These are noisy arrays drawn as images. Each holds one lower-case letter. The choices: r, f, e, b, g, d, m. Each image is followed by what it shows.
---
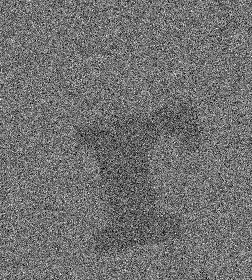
r
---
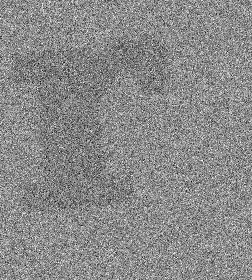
r
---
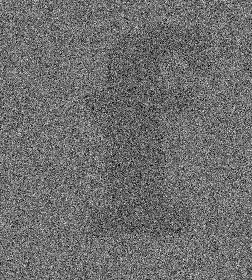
f
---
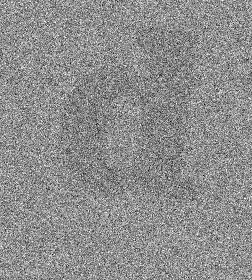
d
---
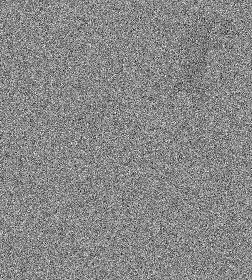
f
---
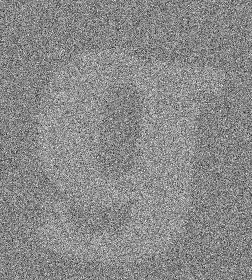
g
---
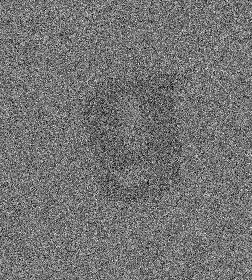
g
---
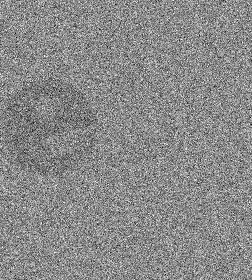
e
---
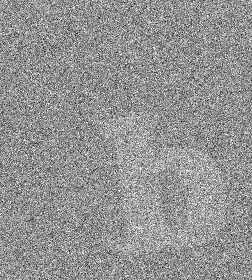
b
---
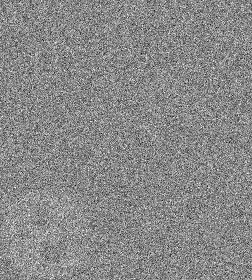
e
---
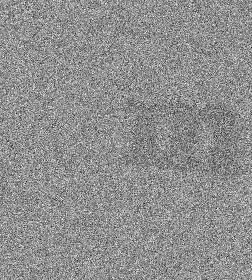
m
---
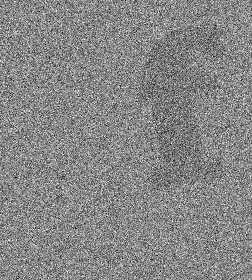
f
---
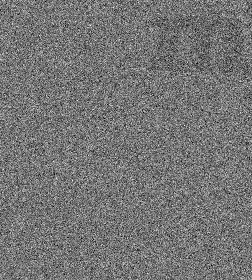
m
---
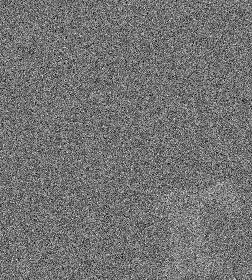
r
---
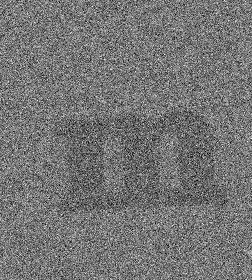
m
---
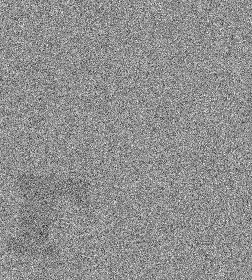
r
